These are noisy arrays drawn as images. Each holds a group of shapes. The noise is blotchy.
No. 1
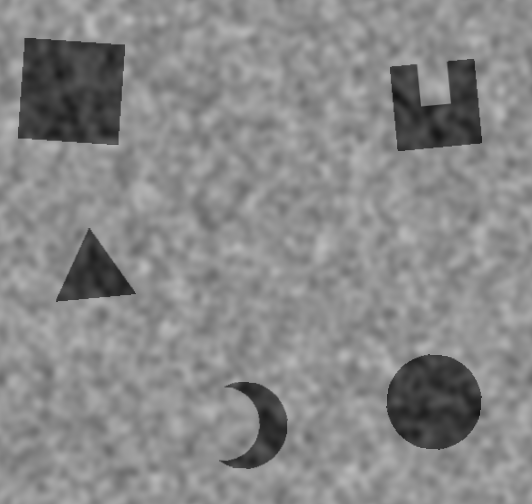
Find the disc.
bottom right
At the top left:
square
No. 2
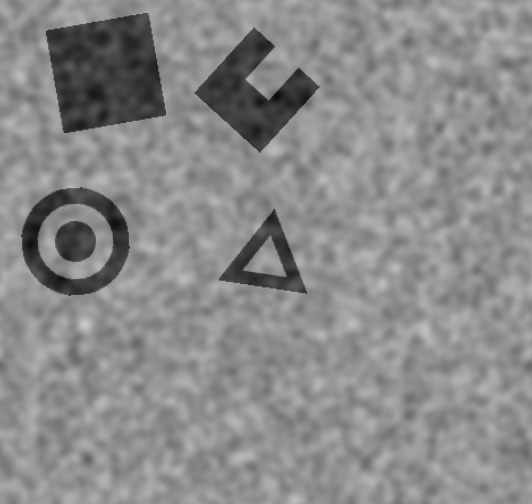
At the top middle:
square with a notch
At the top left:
square
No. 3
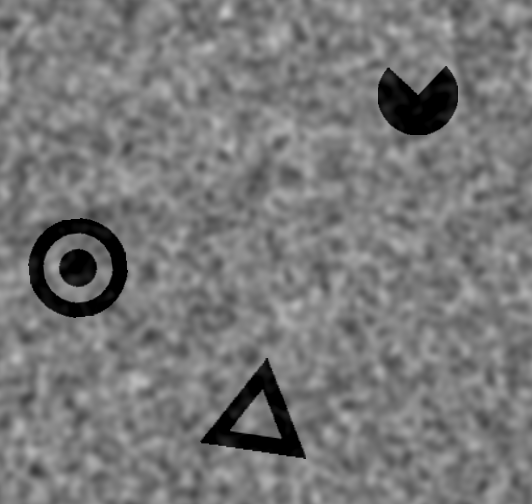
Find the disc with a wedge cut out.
top right
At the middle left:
bullseye
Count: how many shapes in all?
3
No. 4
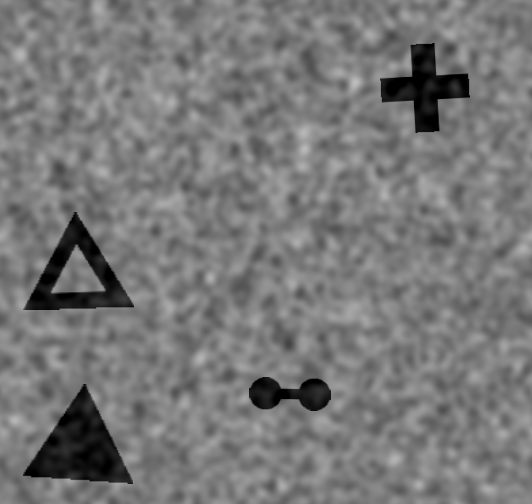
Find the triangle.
bottom left
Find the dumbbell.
bottom middle
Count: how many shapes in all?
4
